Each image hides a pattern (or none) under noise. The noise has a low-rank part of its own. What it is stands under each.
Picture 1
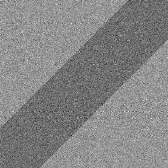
a diagonal band
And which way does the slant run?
bottom left to top right
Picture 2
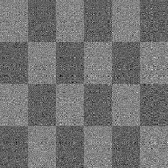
a checkerboard
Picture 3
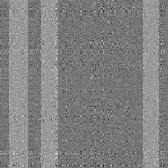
bands of columns
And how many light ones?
3
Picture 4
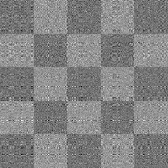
a checkerboard
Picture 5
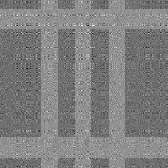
bands of rows crossing bands of columns
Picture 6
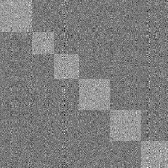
blocks along the diagonal
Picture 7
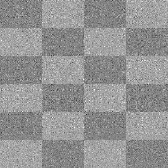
a checkerboard
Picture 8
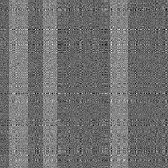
bands of columns
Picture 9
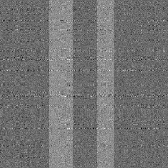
bands of columns
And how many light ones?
2
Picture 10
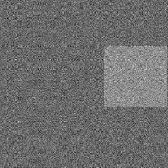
one block
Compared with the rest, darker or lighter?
lighter
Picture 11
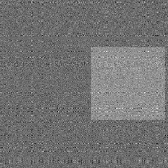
one block
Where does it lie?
middle right
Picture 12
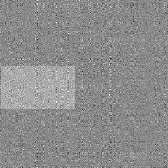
one block
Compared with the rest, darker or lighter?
lighter
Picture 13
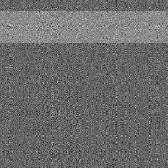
one band of rows
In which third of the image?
top
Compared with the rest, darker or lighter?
lighter
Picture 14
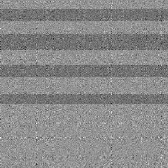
bands of rows
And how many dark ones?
4
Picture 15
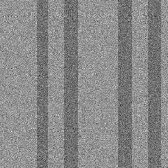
bands of columns
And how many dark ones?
4
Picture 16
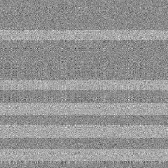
bands of rows
